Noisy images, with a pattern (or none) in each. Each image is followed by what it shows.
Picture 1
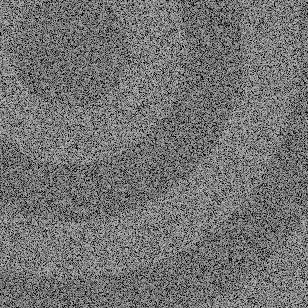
rings round one point
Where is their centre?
top left
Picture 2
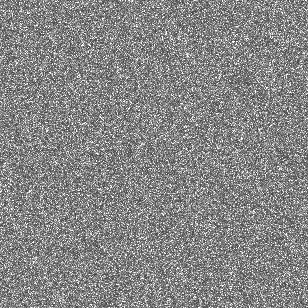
only noise
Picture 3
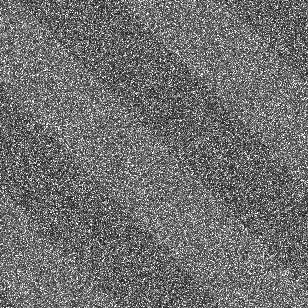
diagonal stripes
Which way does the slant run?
top left to bottom right
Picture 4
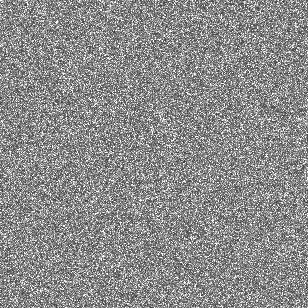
only noise
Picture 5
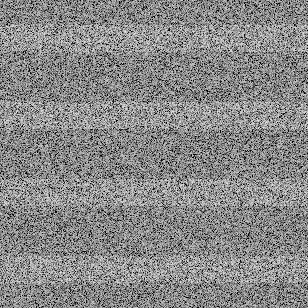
horizontal stripes
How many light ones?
4
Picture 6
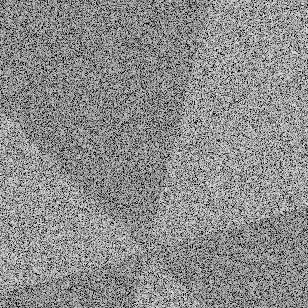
spokes from one point
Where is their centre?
bottom middle
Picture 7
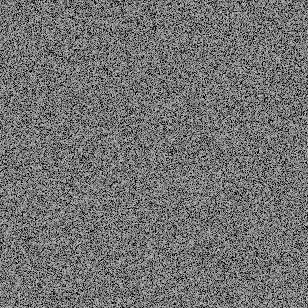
only noise
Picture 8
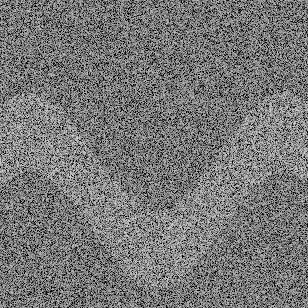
a wavy band
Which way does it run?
left to right
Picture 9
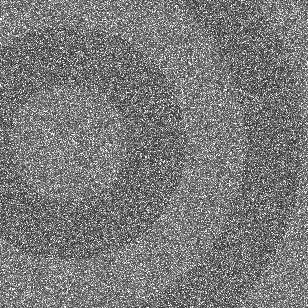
rings round one point
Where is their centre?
middle left
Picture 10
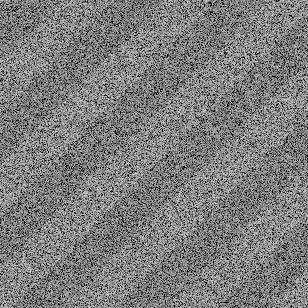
diagonal stripes
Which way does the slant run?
bottom left to top right
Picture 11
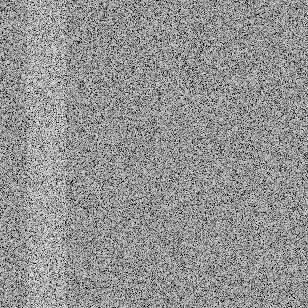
one vertical stripe
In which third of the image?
left
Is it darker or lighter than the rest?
lighter
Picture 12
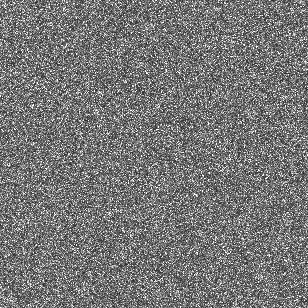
only noise
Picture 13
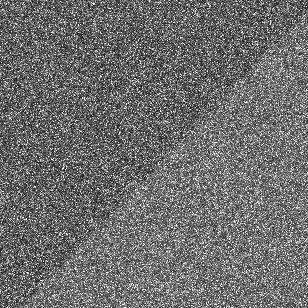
a sharp edge
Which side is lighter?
bottom right
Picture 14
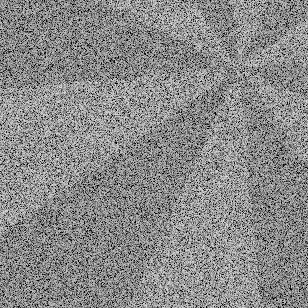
spokes from one point
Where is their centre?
top right
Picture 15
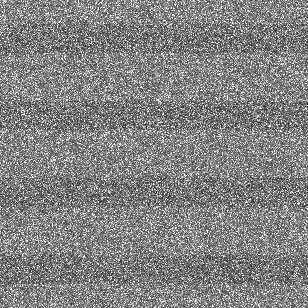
horizontal stripes
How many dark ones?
4
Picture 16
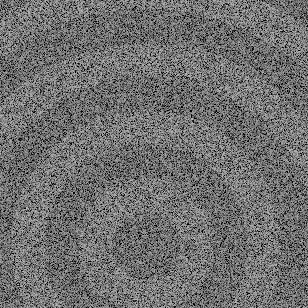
rings round one point
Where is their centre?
bottom middle
